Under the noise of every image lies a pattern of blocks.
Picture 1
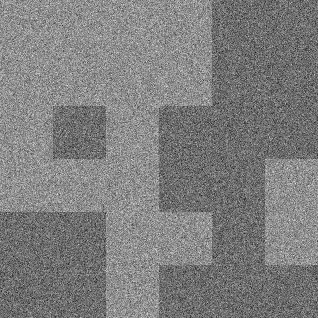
no symmetry
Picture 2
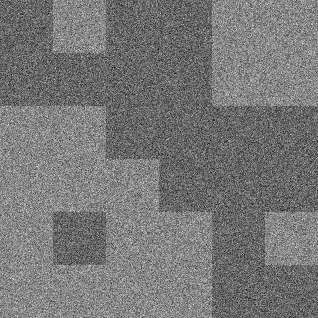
mirrored about the diagonal from the bottom left
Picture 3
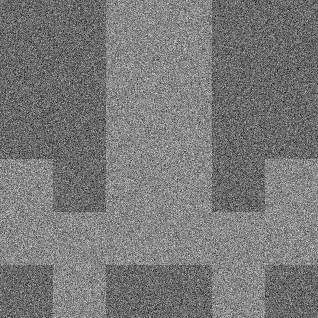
left and right mirror each other
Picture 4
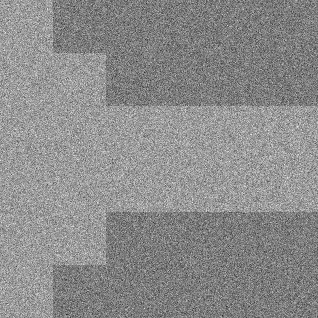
top and bottom mirror each other
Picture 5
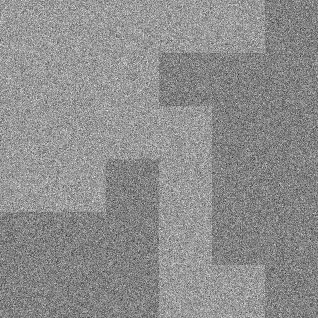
no symmetry
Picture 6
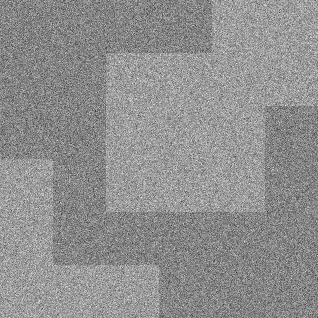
mirrored about the diagonal from the bottom left
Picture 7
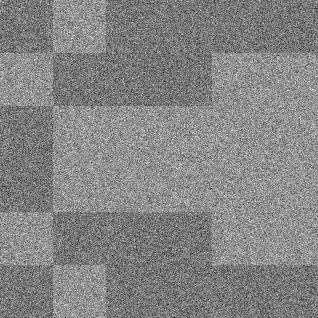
top and bottom mirror each other
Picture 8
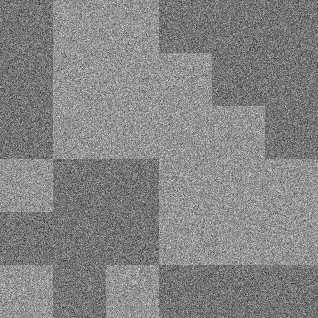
mirrored about the diagonal from the bottom left
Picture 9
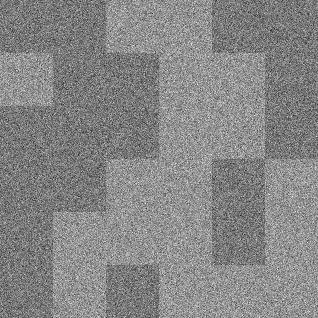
no symmetry
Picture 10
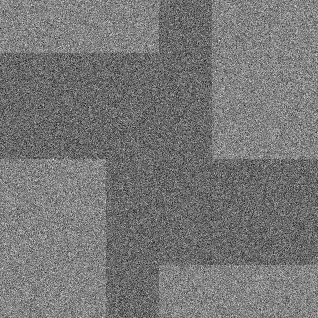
the same after a half turn
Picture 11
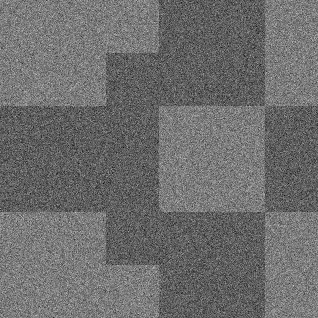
top and bottom mirror each other
